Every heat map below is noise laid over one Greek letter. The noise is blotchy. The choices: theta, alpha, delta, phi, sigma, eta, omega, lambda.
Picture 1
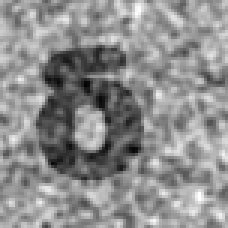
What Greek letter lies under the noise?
delta
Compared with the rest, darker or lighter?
darker
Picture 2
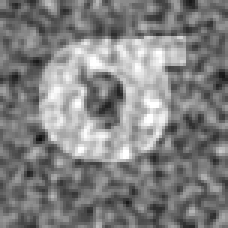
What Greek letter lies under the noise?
sigma
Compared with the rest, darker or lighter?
lighter
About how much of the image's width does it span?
two thirds
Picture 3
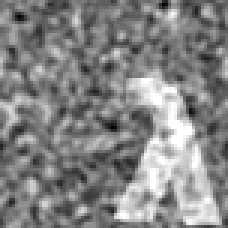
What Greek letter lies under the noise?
lambda
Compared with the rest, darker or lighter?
lighter
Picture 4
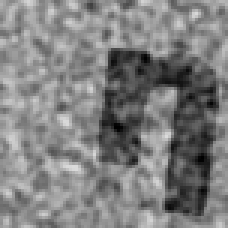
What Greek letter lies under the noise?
eta
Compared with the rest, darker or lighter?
darker
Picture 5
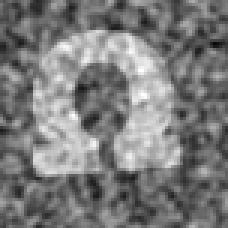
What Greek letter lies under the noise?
omega
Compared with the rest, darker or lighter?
lighter
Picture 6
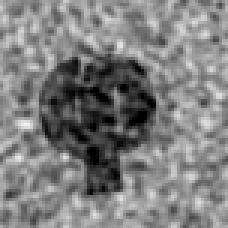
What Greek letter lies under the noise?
phi
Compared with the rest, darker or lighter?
darker
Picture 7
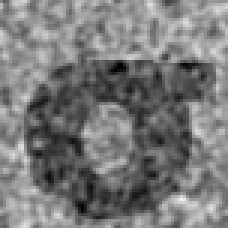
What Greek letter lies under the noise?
sigma
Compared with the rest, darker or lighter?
darker
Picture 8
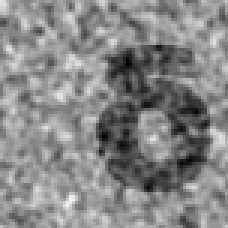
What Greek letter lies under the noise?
delta
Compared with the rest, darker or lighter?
darker
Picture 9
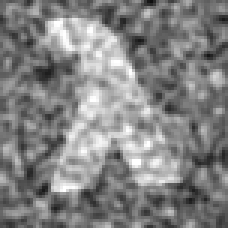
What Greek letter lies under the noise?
lambda
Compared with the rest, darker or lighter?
lighter
